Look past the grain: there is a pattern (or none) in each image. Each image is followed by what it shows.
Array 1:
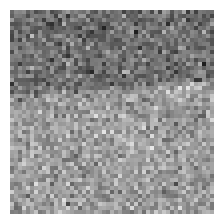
a sharp edge
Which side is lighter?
bottom
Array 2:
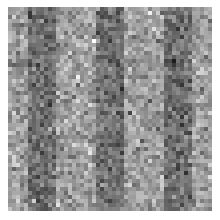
vertical stripes
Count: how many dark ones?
3
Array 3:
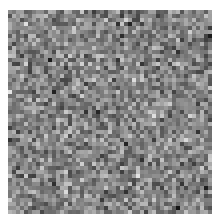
only noise
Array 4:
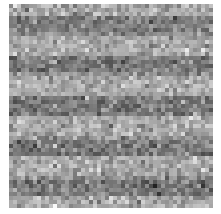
horizontal stripes
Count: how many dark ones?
5
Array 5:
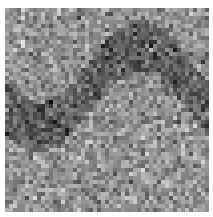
a wavy band
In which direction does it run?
left to right
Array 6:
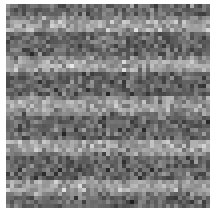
horizontal stripes
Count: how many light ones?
5
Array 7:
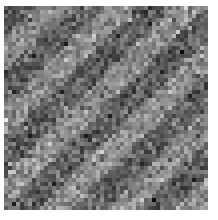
diagonal stripes
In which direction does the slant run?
bottom left to top right
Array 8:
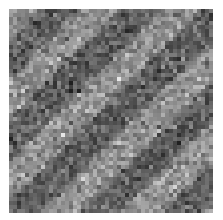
diagonal stripes
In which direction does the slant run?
bottom left to top right
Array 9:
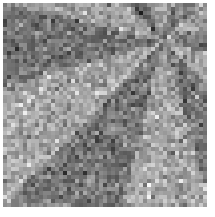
spokes from one point
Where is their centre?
top right
